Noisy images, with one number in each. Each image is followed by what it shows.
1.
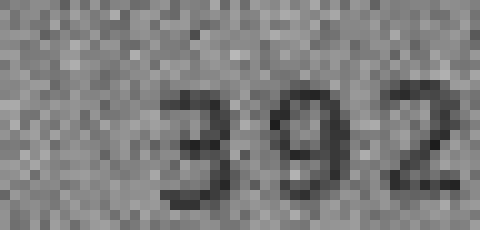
392
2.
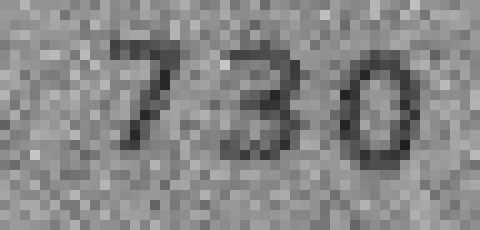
730
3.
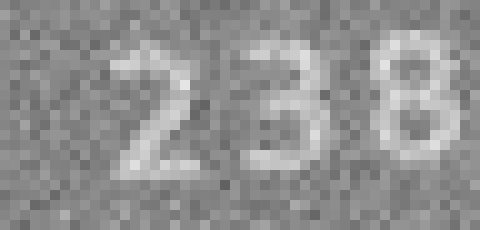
238
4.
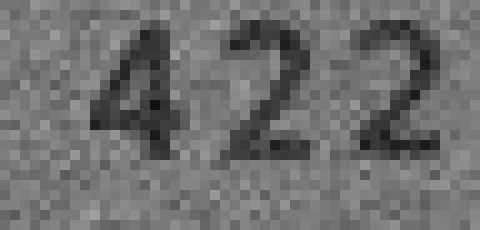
422
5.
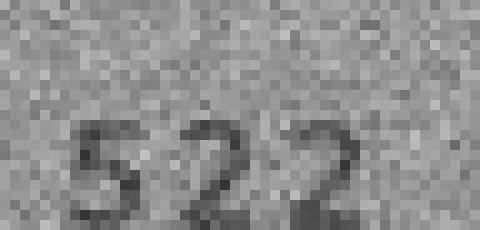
522
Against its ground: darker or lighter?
darker
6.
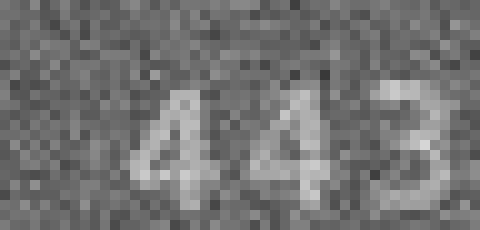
443
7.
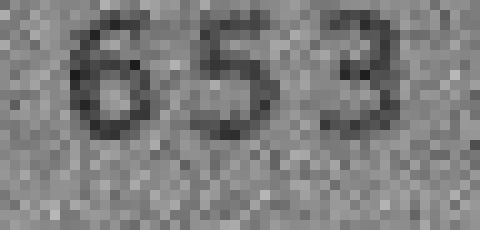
653
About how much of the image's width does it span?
two thirds
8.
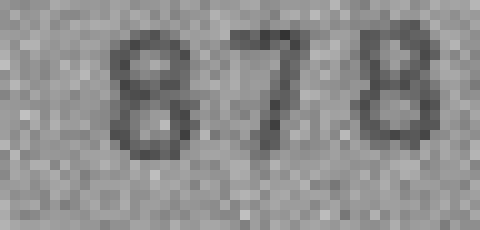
878
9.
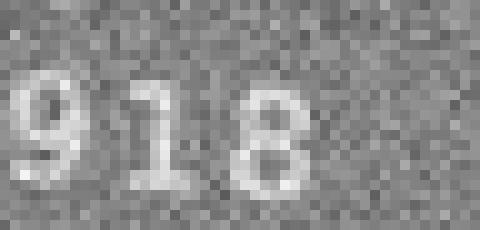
918
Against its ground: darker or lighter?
lighter
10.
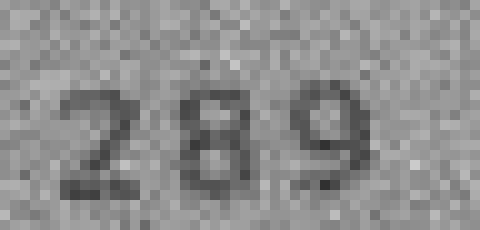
289
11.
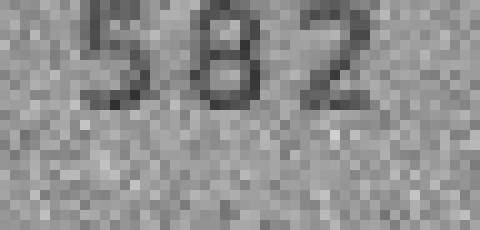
582
